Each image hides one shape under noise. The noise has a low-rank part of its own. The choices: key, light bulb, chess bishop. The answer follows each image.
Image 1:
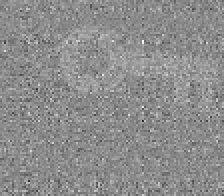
key
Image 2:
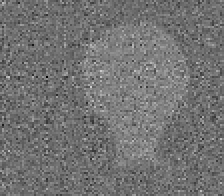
light bulb
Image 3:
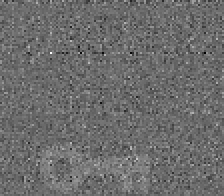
key
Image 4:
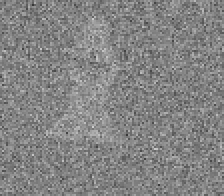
chess bishop
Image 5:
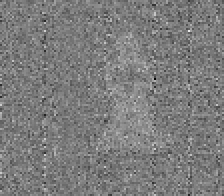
chess bishop
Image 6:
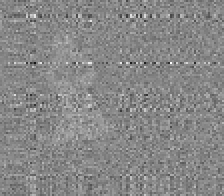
chess bishop
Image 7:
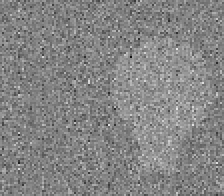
light bulb
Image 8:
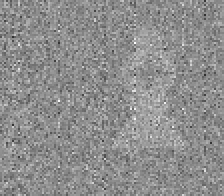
chess bishop
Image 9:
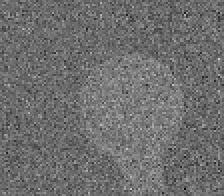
light bulb
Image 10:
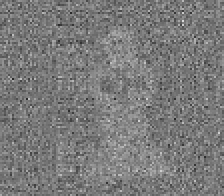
chess bishop
